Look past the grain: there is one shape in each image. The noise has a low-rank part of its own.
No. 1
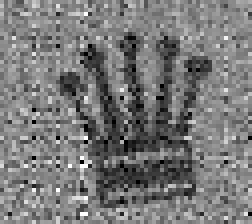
chess queen
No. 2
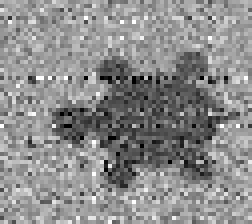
turtle
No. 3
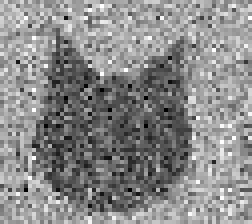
cat's head
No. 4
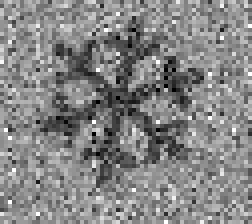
snowflake
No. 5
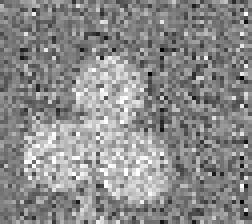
club
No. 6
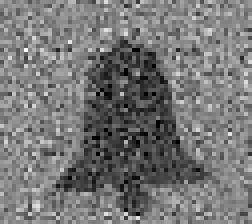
bell
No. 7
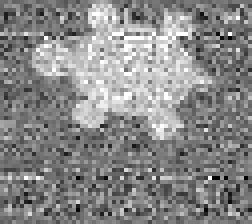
turtle
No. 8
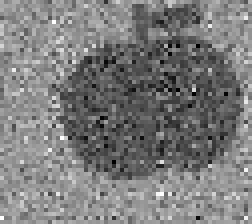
apple
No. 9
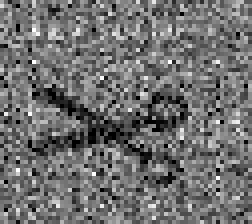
pair of scissors
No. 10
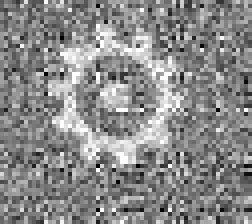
gear
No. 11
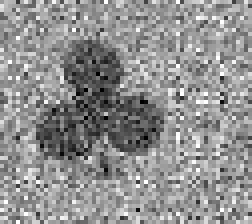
club
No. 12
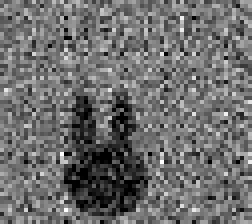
rabbit's head
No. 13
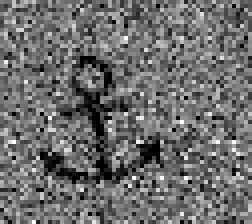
anchor
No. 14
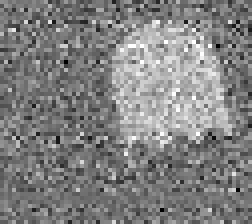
ghost
